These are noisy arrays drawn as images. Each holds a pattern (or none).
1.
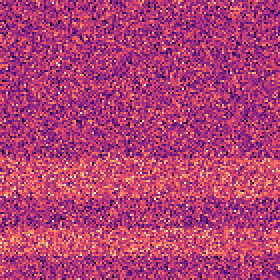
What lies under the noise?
bands of rows
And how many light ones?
2
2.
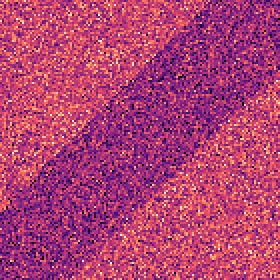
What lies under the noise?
a diagonal band
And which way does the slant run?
bottom left to top right
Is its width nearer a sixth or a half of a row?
a half
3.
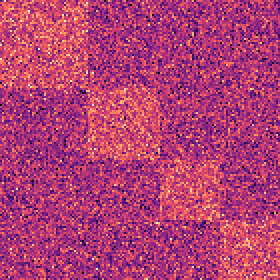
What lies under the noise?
blocks along the diagonal
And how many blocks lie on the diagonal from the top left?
4
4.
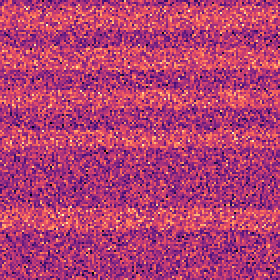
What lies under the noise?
bands of rows
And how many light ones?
5
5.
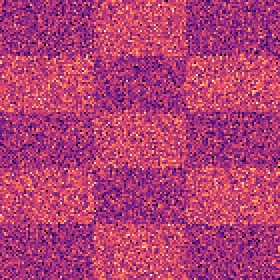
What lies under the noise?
a checkerboard
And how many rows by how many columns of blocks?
5 by 3
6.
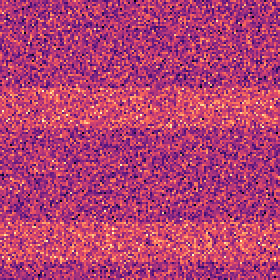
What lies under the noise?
bands of rows
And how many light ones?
2
